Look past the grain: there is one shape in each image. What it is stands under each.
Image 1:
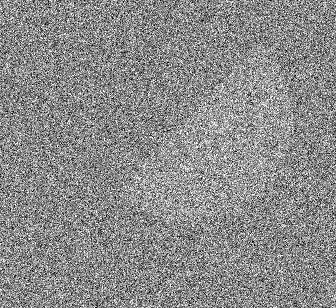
half disc
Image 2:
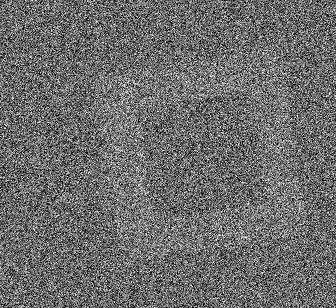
square frame
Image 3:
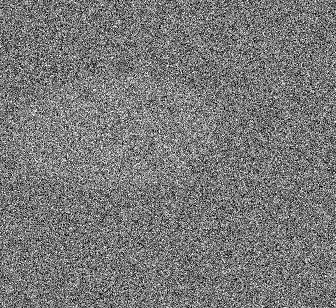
ellipse
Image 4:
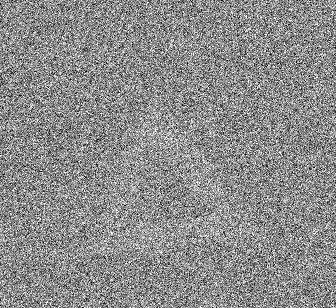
triangle frame
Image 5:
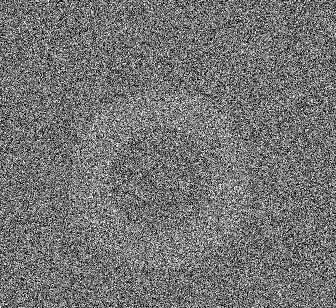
ring
